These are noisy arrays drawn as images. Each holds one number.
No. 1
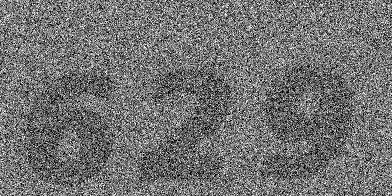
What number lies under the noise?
629
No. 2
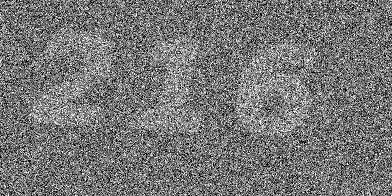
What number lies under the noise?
216
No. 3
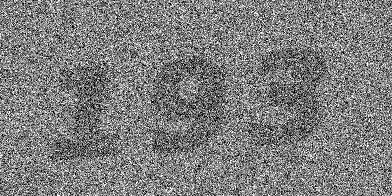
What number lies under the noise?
193
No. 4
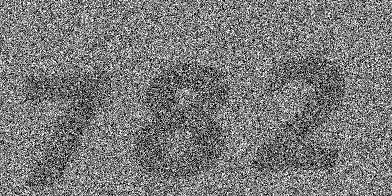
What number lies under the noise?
782
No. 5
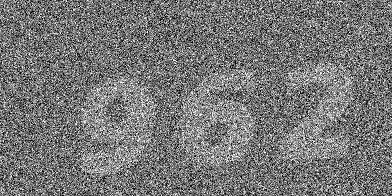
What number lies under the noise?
962
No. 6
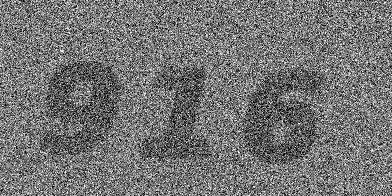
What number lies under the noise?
916
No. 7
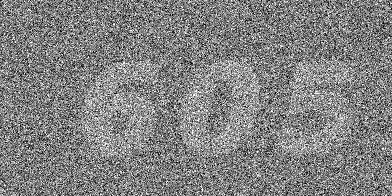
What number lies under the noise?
605
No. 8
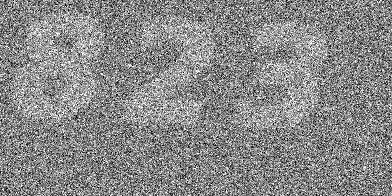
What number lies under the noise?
823
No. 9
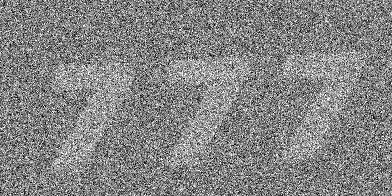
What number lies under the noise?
777
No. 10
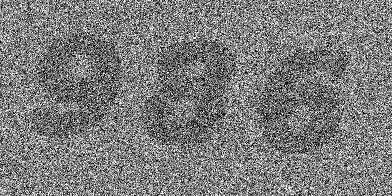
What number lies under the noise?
986
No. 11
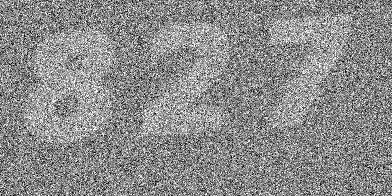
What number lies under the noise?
827
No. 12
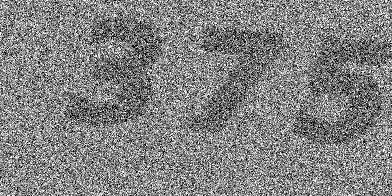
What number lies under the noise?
375
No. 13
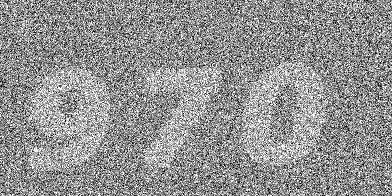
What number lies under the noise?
970
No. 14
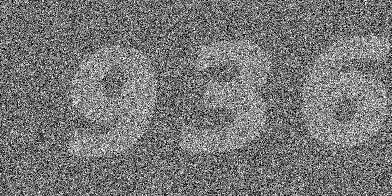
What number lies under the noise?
936
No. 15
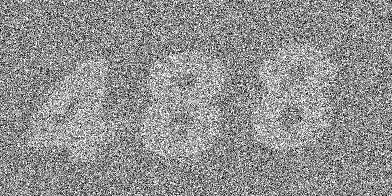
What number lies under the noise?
488
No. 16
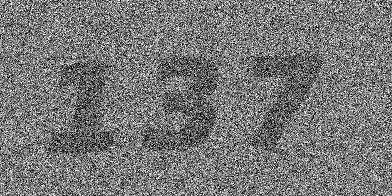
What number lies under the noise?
137
